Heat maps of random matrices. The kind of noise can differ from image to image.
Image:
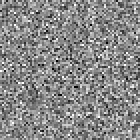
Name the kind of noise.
independent entries
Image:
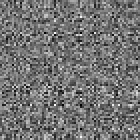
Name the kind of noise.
low rank plus noise
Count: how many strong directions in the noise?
two
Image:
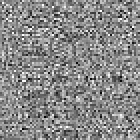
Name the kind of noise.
low rank plus noise
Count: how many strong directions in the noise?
five to eight
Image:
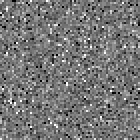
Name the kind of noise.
heavy tails
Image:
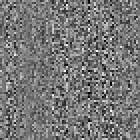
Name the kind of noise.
columns of uneven size
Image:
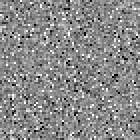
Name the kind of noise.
heavy tails
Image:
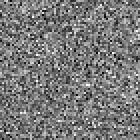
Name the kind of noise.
independent entries
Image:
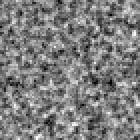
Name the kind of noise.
blotchy
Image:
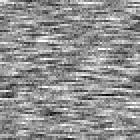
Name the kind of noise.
streaked along the rows
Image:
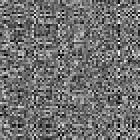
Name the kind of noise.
low rank plus noise
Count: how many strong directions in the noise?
one
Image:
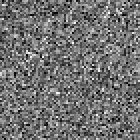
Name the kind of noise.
independent entries
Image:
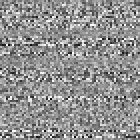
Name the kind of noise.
rows of uneven size
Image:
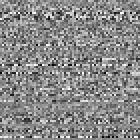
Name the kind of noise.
rows of uneven size
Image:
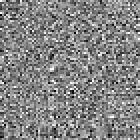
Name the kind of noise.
low rank plus noise
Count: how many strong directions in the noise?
three or four
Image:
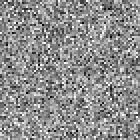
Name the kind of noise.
independent entries
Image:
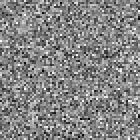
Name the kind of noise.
independent entries
